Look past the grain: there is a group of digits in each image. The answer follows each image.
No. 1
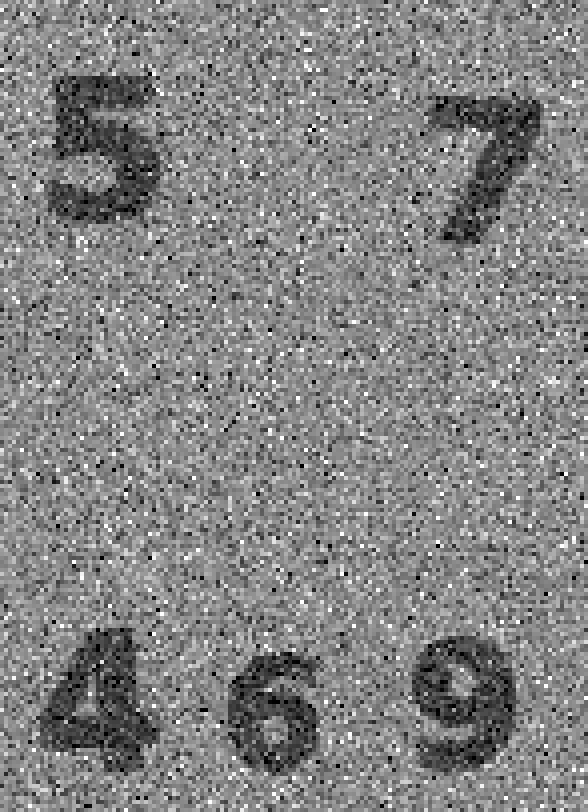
top left: 5; top right: 7; bottom left: 4; bottom middle: 6; bottom right: 9
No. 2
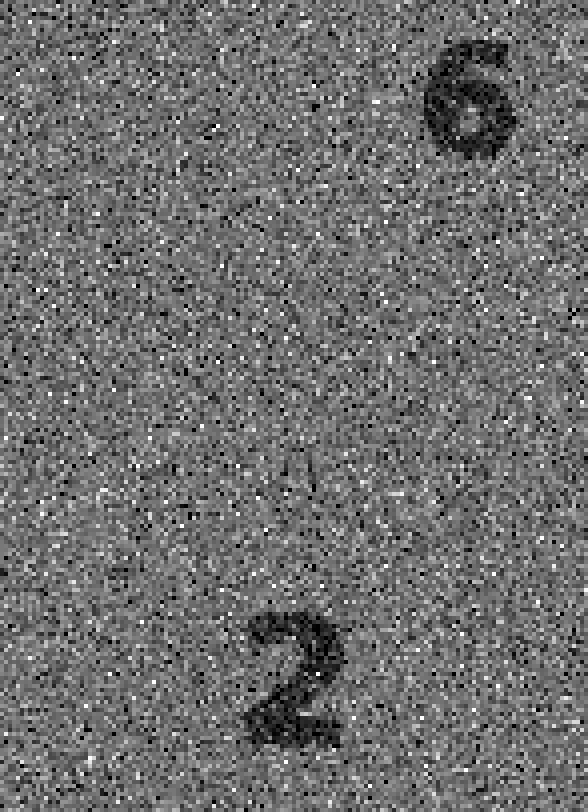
top right: 6; bottom middle: 2
